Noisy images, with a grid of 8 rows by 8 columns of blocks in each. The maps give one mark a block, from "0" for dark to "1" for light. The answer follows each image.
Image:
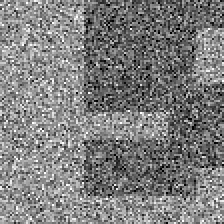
11100000
11100001
11100001
11100000
11111100
11100000
11100001
11111111
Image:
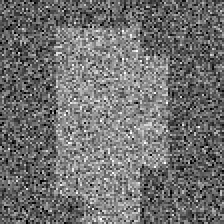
00000000
00111000
00111100
00111100
00111100
00111100
00111000
00011000
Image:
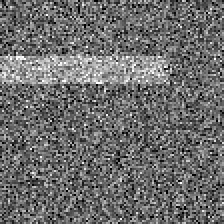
00000000
00000000
11111100
00000000
00000000
00000000
00000000
00000000
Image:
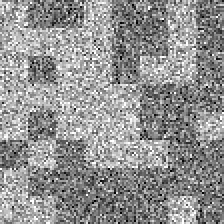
10010010
11110010
10110110
11111000
10111001
01011100
10000000
11000010
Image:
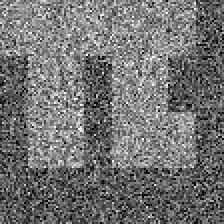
11111110
11111110
01101100
01101100
01101110
01101110
00000000
00000000
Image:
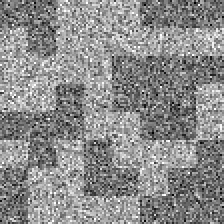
00111000
10111111
11110000
11010001
00011001
10101110
01100100
01111000
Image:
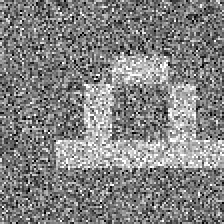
00000000
00000000
00001100
00010010
00010010
00111111
00000000
00000000
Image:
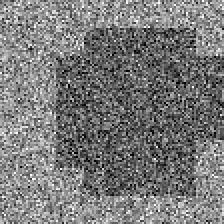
11111111
11100001
11000000
11000000
11000000
11000001
11100001
11111111
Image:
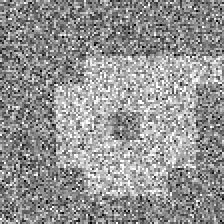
00000000
00000000
00011111
00111110
00110110
00111110
00011100
00000000
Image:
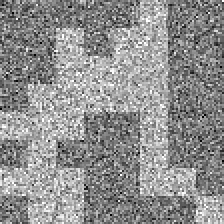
00000100
00101100
00111100
01111100
11100100
01000100
11100110
01100001
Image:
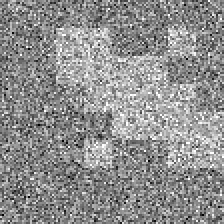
00000000
00110010
00111100
00011110
00001111
00010011
00000000
00000000
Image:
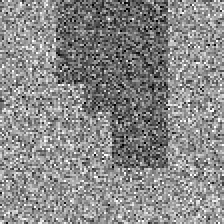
11000011
11000011
11000011
11100011
11110011
11110011
11111111
11111111
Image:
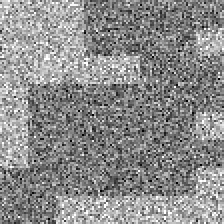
11100000
11100001
11111000
10000000
10000001
10000000
00000001
00111111
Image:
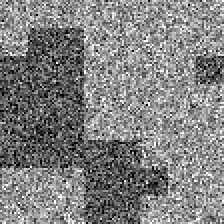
11111111
10011111
00011110
00011111
00011111
00000111
11100011
11100111
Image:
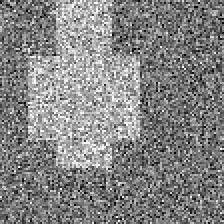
00110000
00110000
01111000
01111000
01111000
00110000
00000000
00000000
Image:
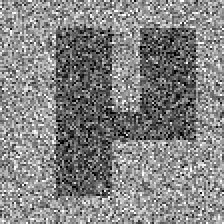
11111111
11001001
11001001
11001001
11000001
11001111
11001111
11111111
